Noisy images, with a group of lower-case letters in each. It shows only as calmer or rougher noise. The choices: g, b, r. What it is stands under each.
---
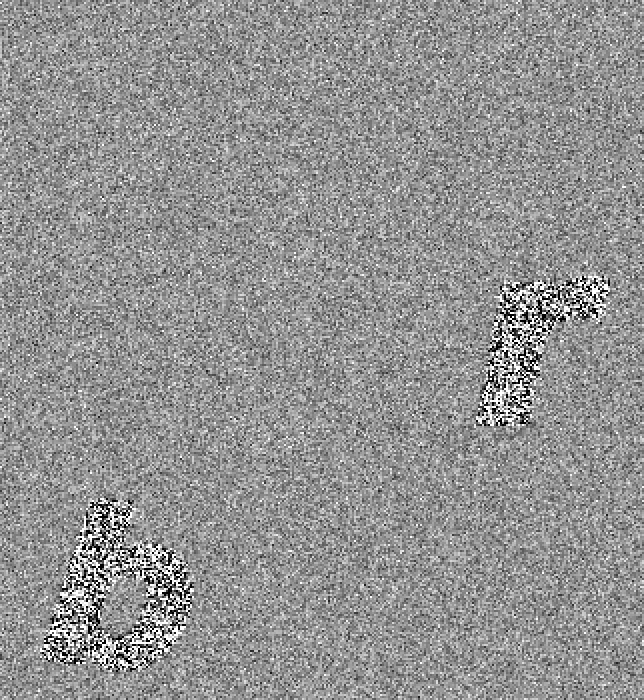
middle right: r; bottom left: b
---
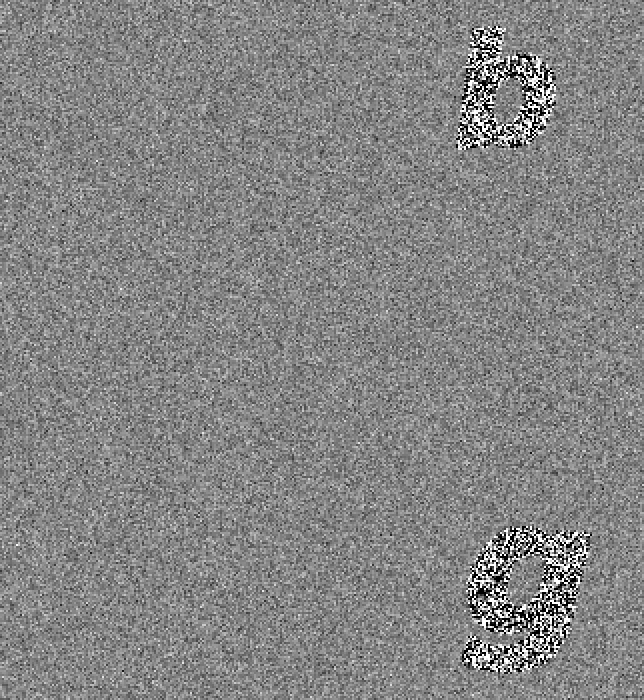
top right: b; bottom right: g
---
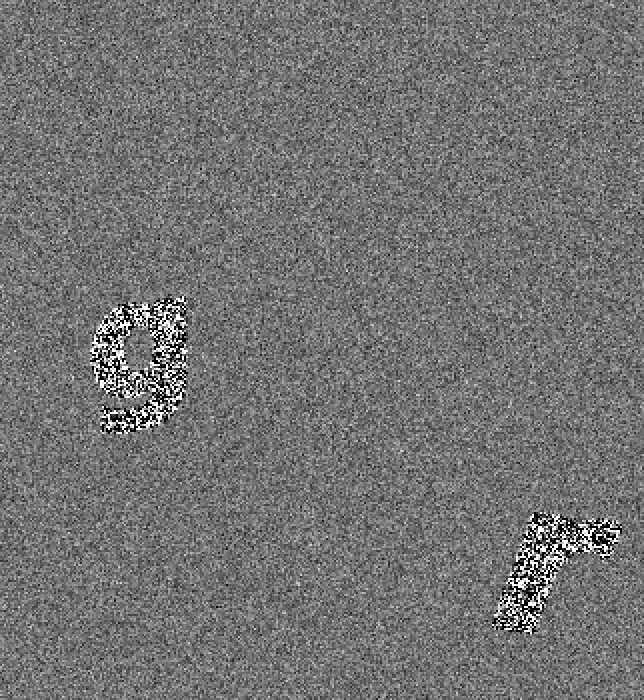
middle left: g; bottom right: r
